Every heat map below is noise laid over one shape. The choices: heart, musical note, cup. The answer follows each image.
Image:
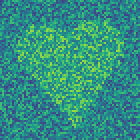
heart
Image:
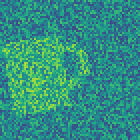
cup
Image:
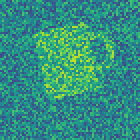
cup
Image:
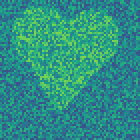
heart
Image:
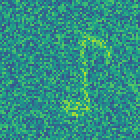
musical note
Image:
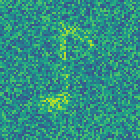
musical note
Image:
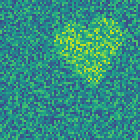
heart
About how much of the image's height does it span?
half
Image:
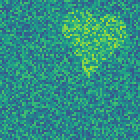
heart
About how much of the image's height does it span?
half
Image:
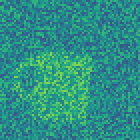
cup
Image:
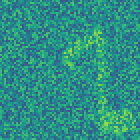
musical note
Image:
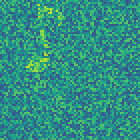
musical note
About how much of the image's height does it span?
half
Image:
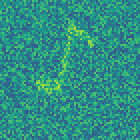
musical note
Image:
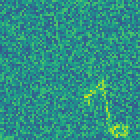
musical note
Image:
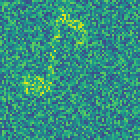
musical note
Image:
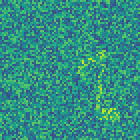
musical note
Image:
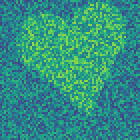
heart
